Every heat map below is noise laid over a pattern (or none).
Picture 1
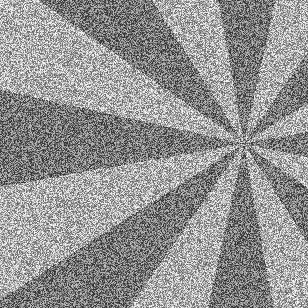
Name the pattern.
spokes from one point
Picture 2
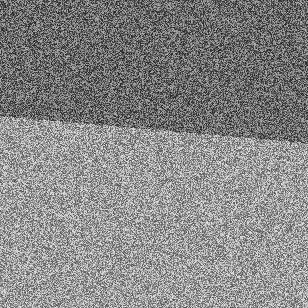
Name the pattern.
a sharp edge
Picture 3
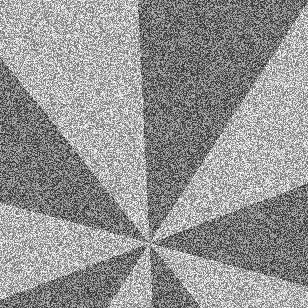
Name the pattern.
spokes from one point
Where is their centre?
bottom middle
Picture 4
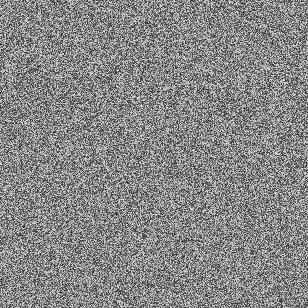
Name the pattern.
only noise
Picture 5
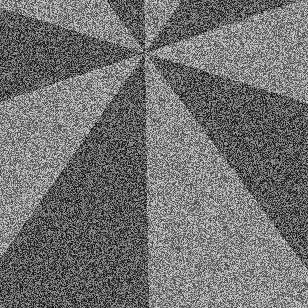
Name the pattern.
spokes from one point
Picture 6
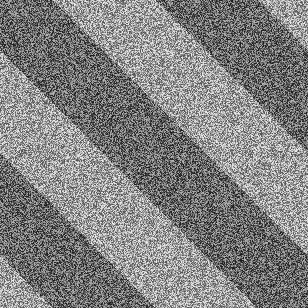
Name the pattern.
diagonal stripes
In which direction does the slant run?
top left to bottom right
